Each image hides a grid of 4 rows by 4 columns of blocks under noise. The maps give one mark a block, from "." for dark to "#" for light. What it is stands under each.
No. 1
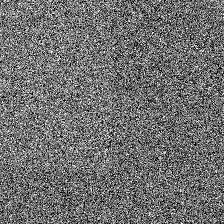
##..
##..
##..
....
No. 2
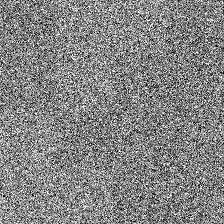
.##.
.#..
#...
##..
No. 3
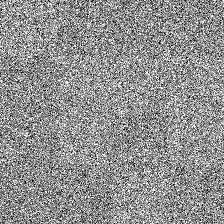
#...
.###
.#.#
..#.
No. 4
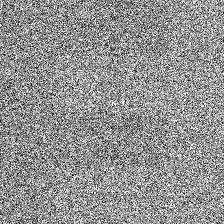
...#
.###
...#
.###
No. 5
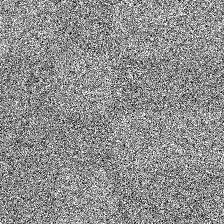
#.##
.#..
..##
.#..
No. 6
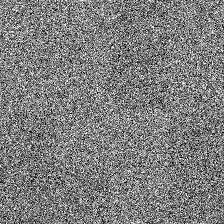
##.#
##.#
.##.
..#.
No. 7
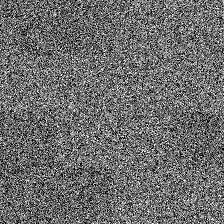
..##
####
.##.
..##
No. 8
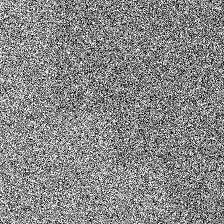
#...
#...
##..
###.
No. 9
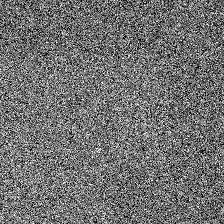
....
###.
###.
##..
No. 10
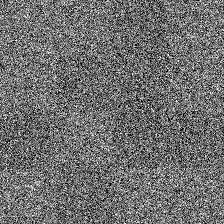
##.#
#..#
.#..
#.##
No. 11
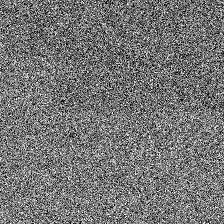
....
#...
####
####
